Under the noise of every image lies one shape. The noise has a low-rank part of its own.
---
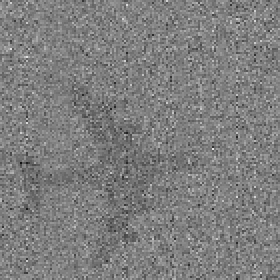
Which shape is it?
airplane
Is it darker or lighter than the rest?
darker
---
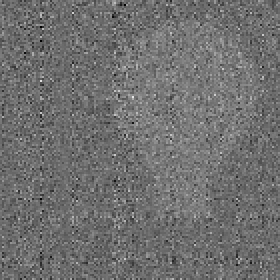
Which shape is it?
light bulb
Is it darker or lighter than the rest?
lighter
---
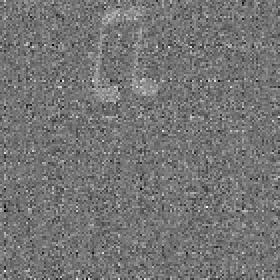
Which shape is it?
pair of musical notes
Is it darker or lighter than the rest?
lighter
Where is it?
top middle
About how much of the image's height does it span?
a third
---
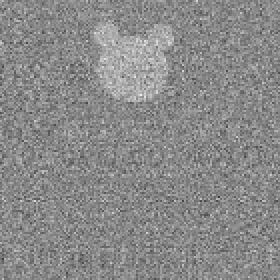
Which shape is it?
bear's head
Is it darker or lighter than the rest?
lighter
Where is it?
top middle
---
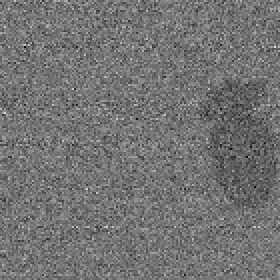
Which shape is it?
footprint
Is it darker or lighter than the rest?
darker
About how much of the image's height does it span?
half
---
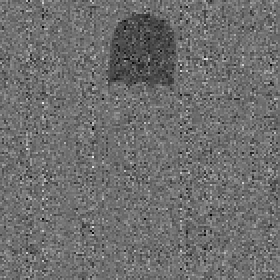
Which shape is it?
ghost
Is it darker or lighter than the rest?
darker
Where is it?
top middle
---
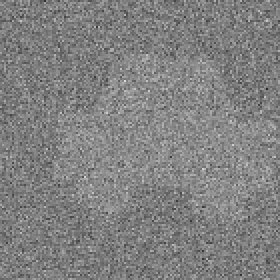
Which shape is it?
car
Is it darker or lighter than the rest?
lighter
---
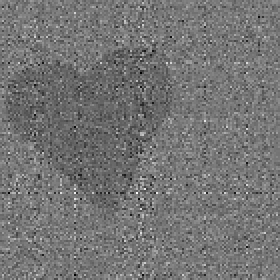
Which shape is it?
heart
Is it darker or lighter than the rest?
darker
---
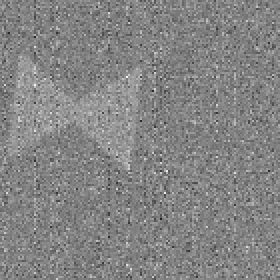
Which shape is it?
bow tie
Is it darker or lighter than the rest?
lighter
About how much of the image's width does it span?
half
